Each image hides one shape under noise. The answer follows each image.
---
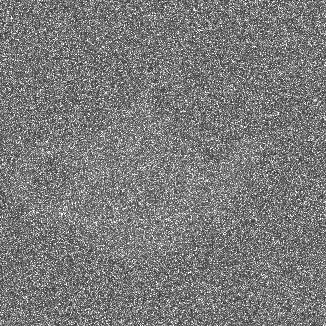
teapot
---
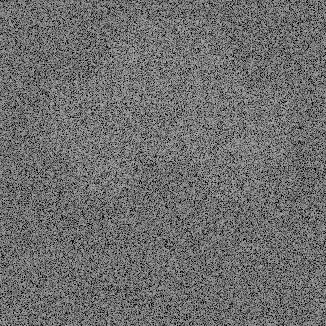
car
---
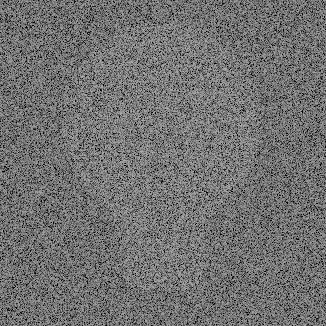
light bulb
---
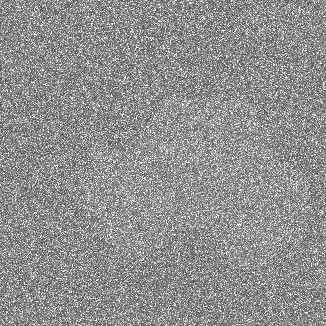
car
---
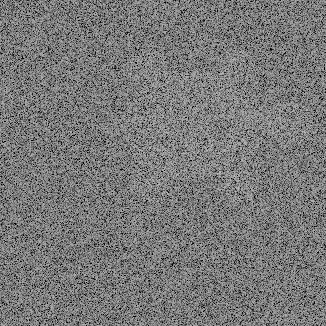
turtle
